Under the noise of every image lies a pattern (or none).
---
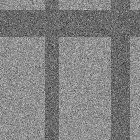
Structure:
bands of rows crossing bands of columns
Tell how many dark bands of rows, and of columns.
1 and 2
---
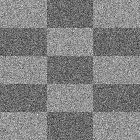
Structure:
a checkerboard
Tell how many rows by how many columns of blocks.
5 by 3
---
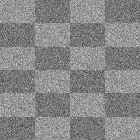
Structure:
a checkerboard
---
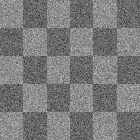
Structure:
a checkerboard
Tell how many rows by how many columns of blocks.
5 by 6
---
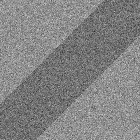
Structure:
a diagonal band
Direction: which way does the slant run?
bottom left to top right
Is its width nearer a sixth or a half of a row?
a half
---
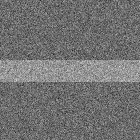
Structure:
one band of rows
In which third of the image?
middle
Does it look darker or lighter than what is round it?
lighter
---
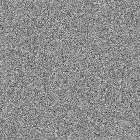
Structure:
only noise
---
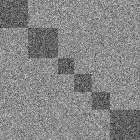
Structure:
blocks along the diagonal
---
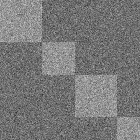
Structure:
blocks along the diagonal
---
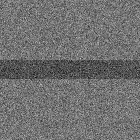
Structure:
one band of rows
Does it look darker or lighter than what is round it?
darker
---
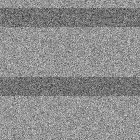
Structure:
bands of rows
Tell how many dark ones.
2
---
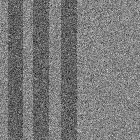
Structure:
bands of columns
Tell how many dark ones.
3
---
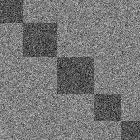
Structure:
blocks along the diagonal
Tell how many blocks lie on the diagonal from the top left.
5
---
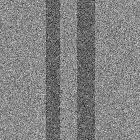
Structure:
bands of columns
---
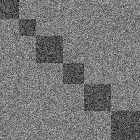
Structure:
blocks along the diagonal
